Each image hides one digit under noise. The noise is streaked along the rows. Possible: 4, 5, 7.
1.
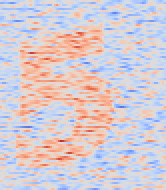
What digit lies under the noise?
5
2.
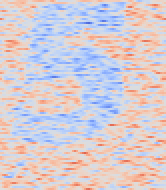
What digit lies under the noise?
5
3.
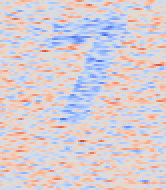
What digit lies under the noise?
7
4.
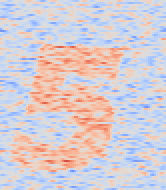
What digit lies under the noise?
5
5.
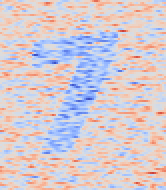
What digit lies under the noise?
7
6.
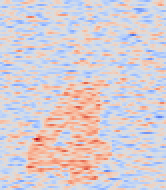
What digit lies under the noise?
4
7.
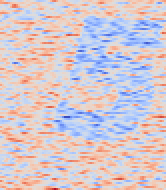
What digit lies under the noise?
5
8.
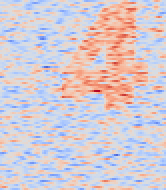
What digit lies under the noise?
4
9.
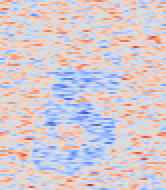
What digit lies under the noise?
5
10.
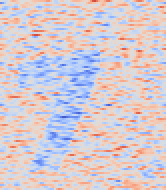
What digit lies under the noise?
7
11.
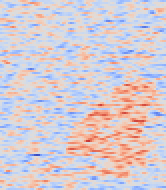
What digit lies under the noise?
4
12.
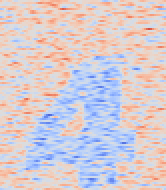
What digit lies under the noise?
4
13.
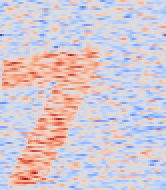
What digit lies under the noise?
7
